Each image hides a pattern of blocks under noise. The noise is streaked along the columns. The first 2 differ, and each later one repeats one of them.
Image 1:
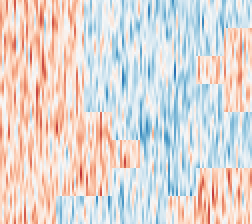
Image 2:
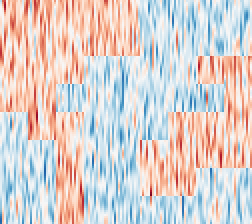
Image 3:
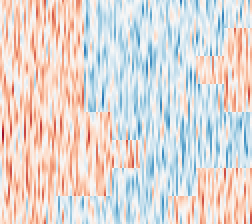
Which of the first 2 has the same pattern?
1
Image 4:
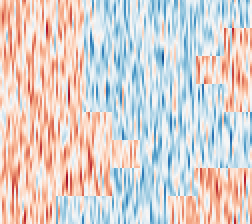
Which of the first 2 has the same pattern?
1
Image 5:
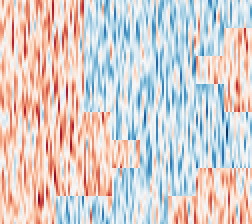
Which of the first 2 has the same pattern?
1
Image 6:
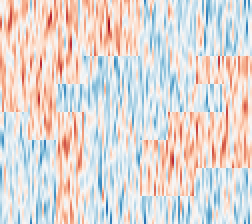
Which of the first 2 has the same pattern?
2
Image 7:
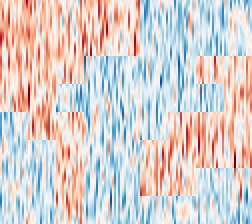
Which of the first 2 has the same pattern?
2
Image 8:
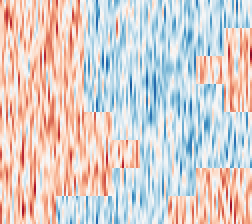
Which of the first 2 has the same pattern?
1
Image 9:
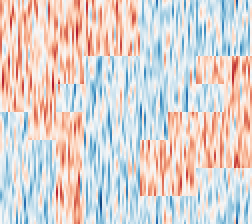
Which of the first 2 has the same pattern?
2
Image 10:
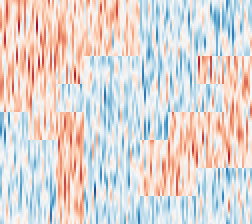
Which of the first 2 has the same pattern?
2
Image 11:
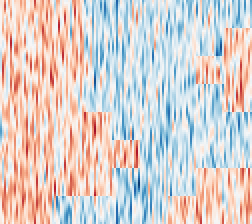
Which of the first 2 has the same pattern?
1
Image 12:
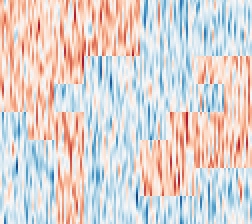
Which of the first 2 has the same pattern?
2
